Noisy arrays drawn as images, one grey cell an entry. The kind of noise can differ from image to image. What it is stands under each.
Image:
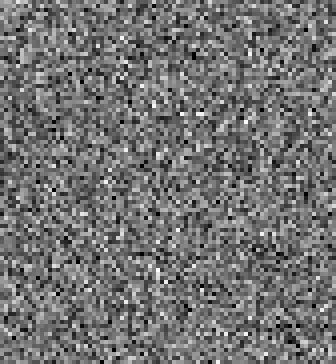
independent entries
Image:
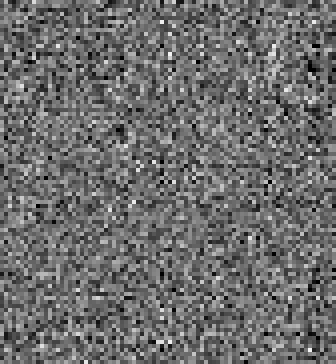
low rank plus noise
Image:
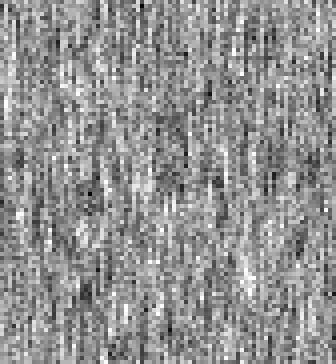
streaked along the columns
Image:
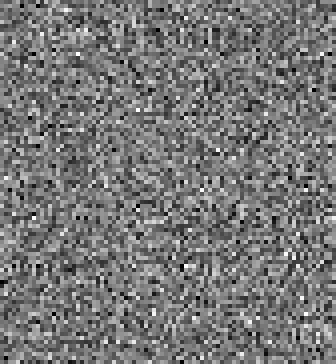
low rank plus noise
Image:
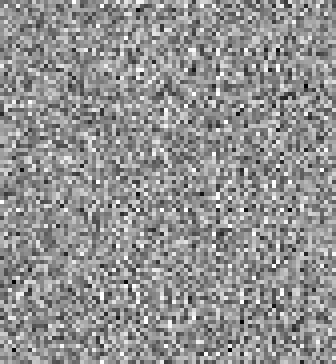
low rank plus noise
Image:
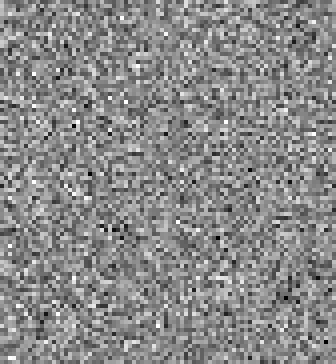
low rank plus noise
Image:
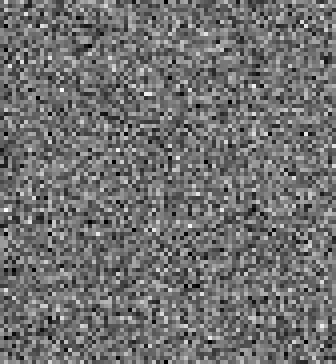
low rank plus noise
